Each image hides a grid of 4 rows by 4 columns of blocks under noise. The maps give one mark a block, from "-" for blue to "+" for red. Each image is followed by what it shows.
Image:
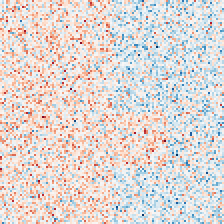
+ + - -
+ + - -
+ + + -
+ + - -
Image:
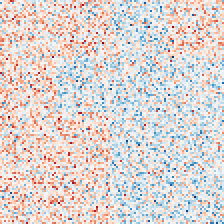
+ + - +
+ - - -
+ + - -
+ + - -
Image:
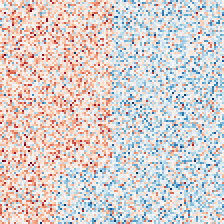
+ + - -
+ + - -
+ + - -
+ - - -
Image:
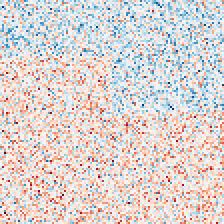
- - - -
+ + - -
+ + + +
+ + + +
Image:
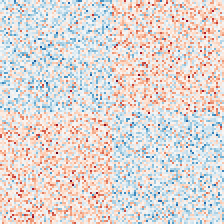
- - + +
- - + +
+ + - -
+ + - -
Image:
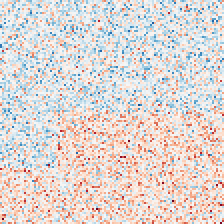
- - - -
- - - -
- + + +
+ + + +
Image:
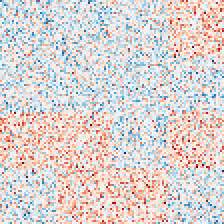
- - - +
- - - -
+ + - +
- + + -
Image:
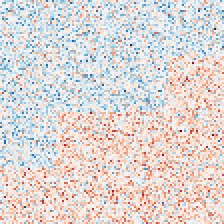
- - - -
- - - +
- + + +
+ + + +
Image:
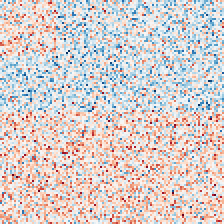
+ - - -
- - - -
+ + + +
+ + + +
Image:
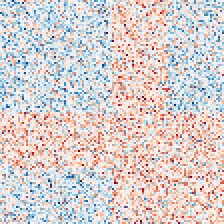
- - + -
- - + -
+ + + +
- - + +
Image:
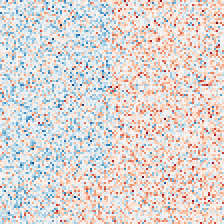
- - + +
- - + +
- - + +
- + + +
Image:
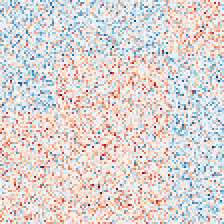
- - - +
- + + -
+ + + -
+ + + -
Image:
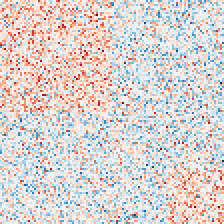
+ + - -
+ + - -
- - - -
- - - +
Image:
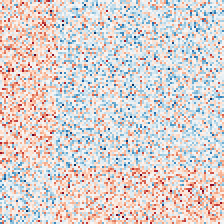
+ - - -
+ - - -
+ - - -
- + + +
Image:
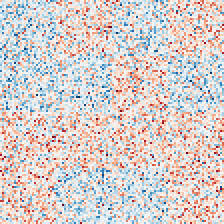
- + - +
- - + -
+ + + +
+ - - +
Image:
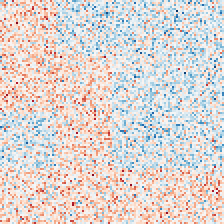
+ - - -
+ + - -
- + - -
+ + + +
